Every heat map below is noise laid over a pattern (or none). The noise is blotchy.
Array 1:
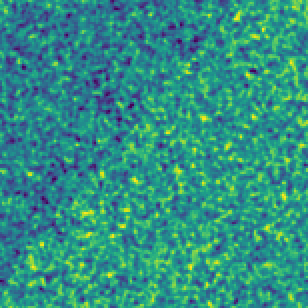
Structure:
a sharp edge
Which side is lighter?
bottom right
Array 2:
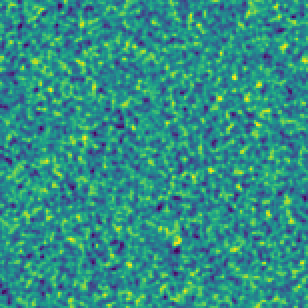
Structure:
only noise
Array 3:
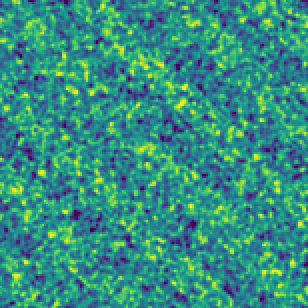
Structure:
diagonal stripes
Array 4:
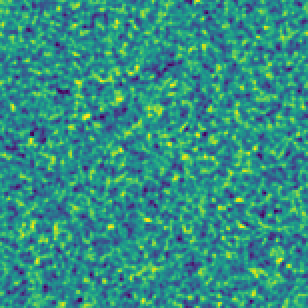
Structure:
only noise
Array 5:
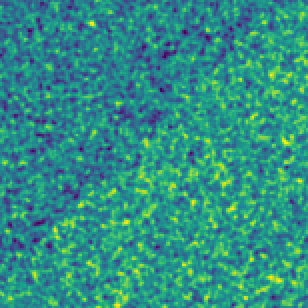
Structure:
a sharp edge
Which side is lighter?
bottom right
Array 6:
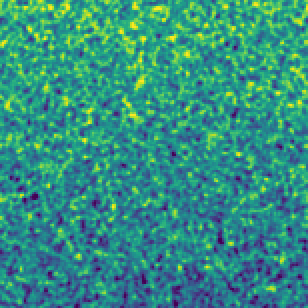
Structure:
a smooth slope
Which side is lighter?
top
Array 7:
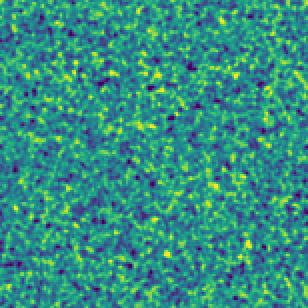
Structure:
only noise
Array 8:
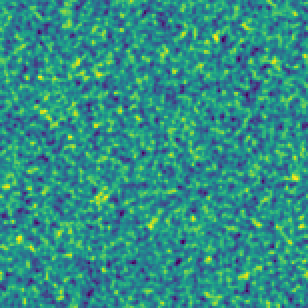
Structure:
only noise
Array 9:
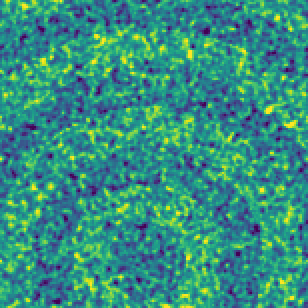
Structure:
rings round one point
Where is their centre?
bottom middle
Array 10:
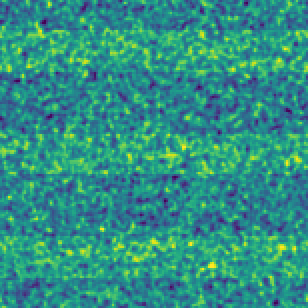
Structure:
horizontal stripes
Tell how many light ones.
3
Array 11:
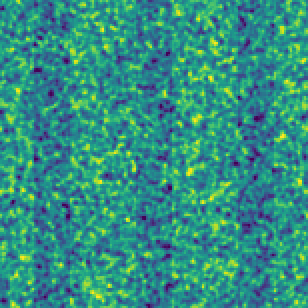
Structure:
vertical stripes
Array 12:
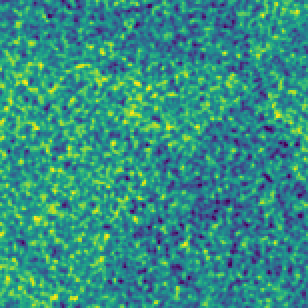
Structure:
spokes from one point
